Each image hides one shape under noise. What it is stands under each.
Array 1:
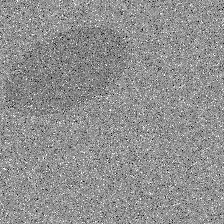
ellipse
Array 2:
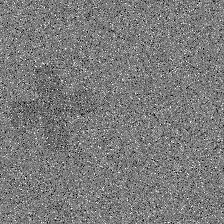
cross
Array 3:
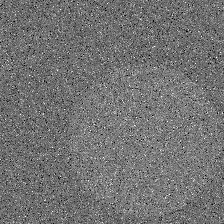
disc
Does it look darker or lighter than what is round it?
lighter
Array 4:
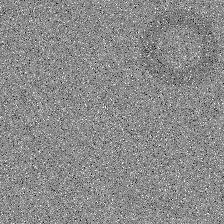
ring
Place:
top right
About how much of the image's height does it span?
a third
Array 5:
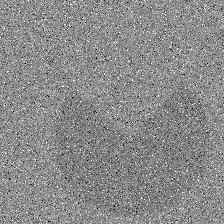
disc with a wedge cut out
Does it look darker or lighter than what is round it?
darker
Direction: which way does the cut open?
up
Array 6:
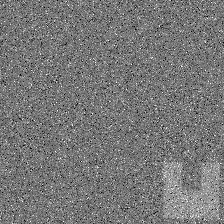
square with a notch
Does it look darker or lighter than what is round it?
lighter
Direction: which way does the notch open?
up
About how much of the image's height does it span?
a quarter
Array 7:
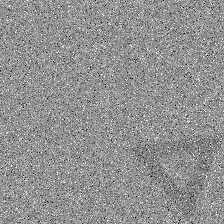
triangle frame
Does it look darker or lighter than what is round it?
darker
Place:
bottom right
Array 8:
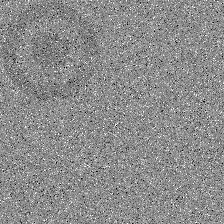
bullseye
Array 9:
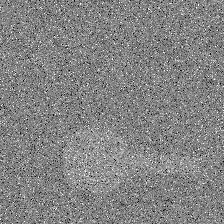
lollipop
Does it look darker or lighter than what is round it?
lighter
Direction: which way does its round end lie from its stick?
left
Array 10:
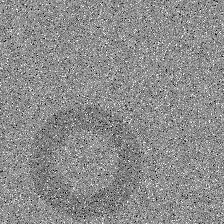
ring
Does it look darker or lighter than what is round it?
darker
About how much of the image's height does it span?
half
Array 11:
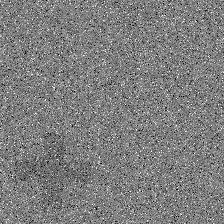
cross
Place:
bottom left
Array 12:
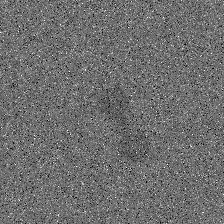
dumbbell
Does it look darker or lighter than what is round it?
darker
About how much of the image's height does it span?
a third
